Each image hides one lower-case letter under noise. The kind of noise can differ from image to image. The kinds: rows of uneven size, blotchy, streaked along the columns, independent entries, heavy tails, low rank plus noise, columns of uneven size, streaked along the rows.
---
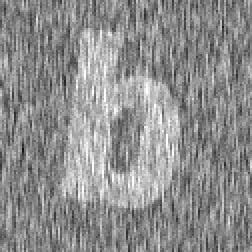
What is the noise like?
streaked along the columns
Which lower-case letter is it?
b
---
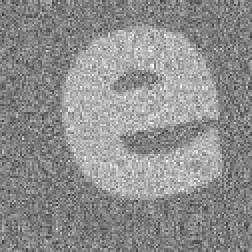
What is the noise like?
low rank plus noise
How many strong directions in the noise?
three or four
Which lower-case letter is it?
e
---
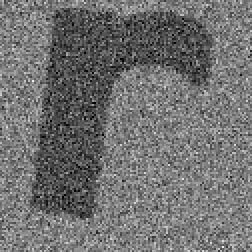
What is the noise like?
independent entries
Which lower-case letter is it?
r
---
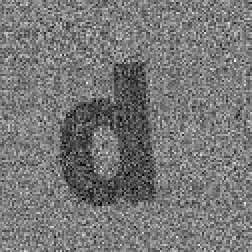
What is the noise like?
low rank plus noise
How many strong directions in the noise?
five to eight
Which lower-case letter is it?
d
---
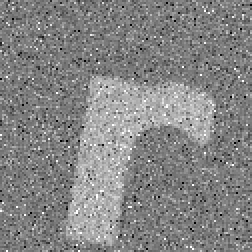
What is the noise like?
heavy tails
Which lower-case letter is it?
r
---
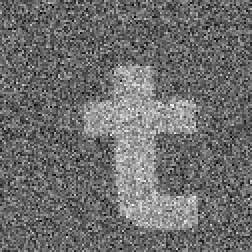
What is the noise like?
independent entries
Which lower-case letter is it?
t
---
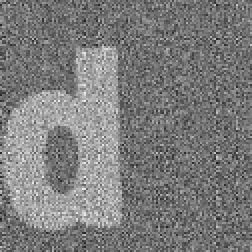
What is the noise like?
low rank plus noise
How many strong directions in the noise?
two
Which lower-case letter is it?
d
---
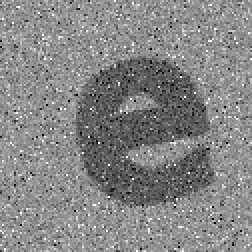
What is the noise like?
heavy tails
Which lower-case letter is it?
e
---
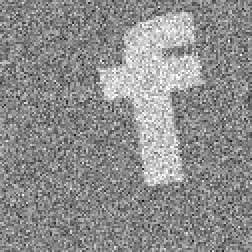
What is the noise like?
independent entries
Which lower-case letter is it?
f
